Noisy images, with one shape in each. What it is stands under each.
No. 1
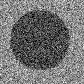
disc
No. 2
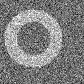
ring
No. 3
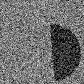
half disc
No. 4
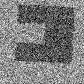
square with a notch
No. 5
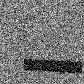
bar
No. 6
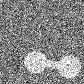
dumbbell
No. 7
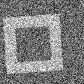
square frame
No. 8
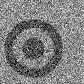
bullseye
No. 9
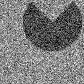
disc with a wedge cut out
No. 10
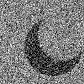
crescent
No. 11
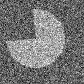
disc with a wedge cut out
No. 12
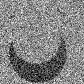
crescent
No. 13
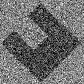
square with a notch
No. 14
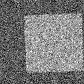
square
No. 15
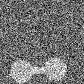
dumbbell
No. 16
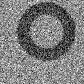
ring
